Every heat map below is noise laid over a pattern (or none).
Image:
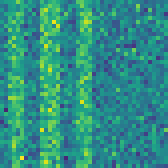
bands of columns
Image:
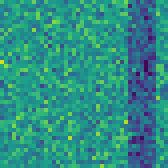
one band of columns
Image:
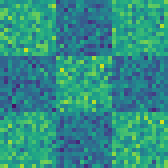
a checkerboard
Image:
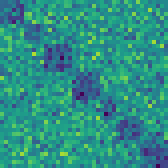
blocks along the diagonal
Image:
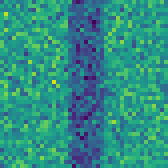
one band of columns
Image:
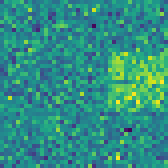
one block
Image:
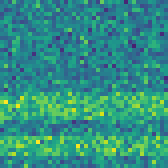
bands of rows
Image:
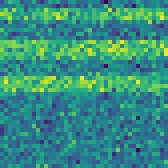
bands of rows
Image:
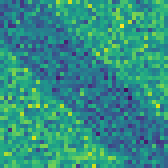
a diagonal band
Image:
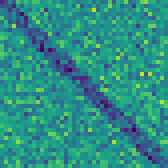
a diagonal band
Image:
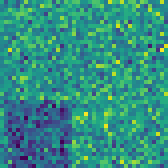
one block
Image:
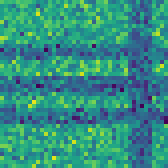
bands of rows crossing bands of columns
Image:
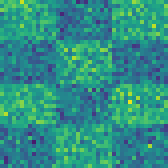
a checkerboard
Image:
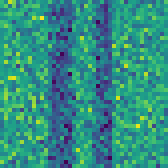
bands of columns
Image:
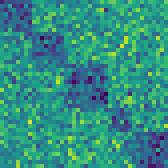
blocks along the diagonal
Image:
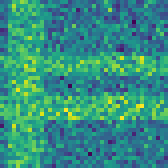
bands of rows crossing bands of columns
